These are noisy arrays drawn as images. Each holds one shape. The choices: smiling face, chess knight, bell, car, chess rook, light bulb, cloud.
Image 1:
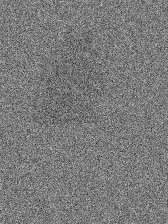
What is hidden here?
dark chess knight
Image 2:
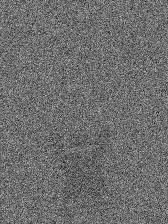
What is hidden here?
dark chess rook, bottom middle
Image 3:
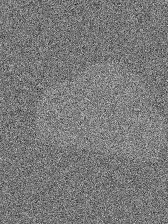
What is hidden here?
light cloud
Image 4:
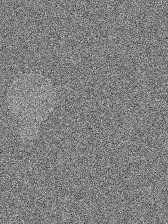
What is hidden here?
light light bulb, middle left
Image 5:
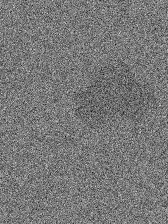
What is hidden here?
dark car
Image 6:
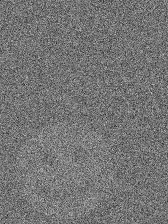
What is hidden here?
light smiling face
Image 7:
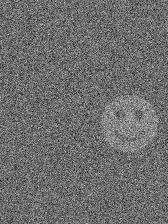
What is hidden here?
light smiling face, middle right
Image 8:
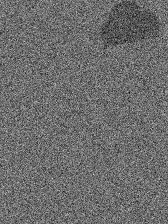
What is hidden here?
dark cloud, top right
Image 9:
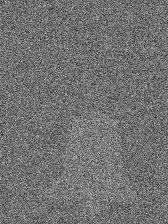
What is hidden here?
light bell
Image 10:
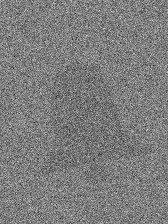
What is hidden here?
dark bell
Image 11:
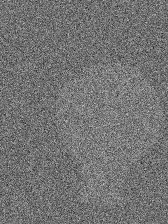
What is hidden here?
light light bulb
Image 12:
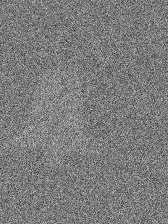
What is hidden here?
light bell
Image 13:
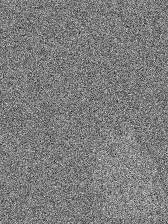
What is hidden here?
light chess knight, bottom right
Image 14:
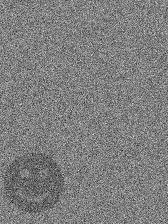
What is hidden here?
dark smiling face, bottom left
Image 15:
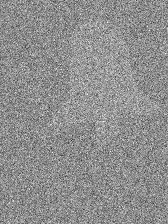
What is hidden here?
light bell
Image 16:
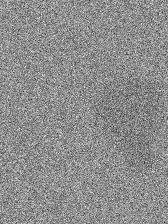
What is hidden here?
dark light bulb, middle right
